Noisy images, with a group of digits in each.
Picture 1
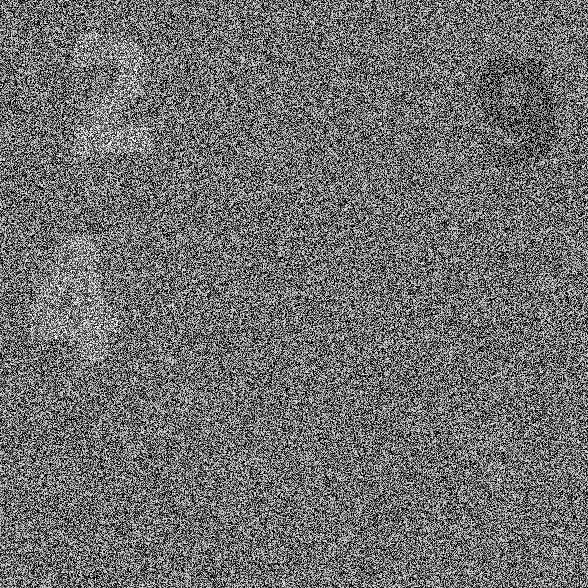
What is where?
top left: light 2; top right: dark 9; middle left: light 4
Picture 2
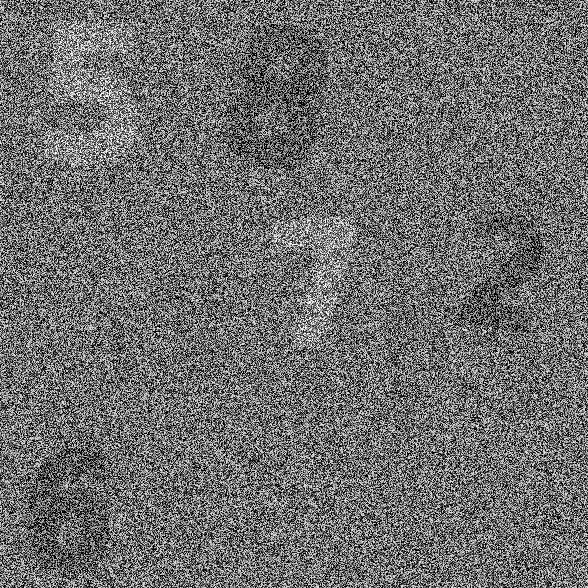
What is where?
top left: light 5; top middle: dark 8; centre: light 7; middle right: dark 2; bottom left: dark 6
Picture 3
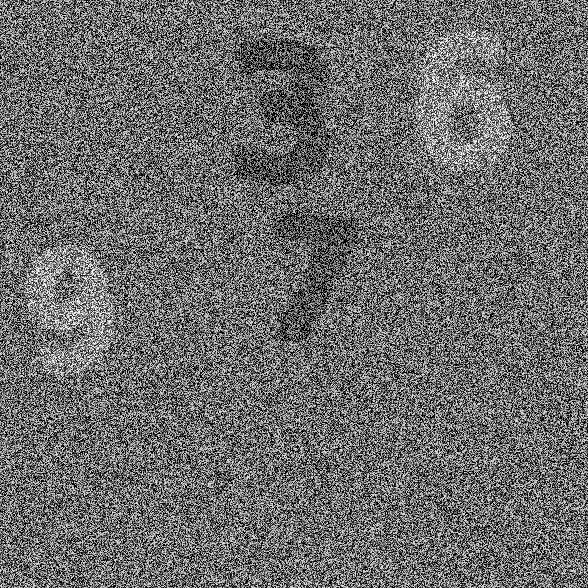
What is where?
top middle: dark 3; top right: light 6; middle left: light 9; centre: dark 7
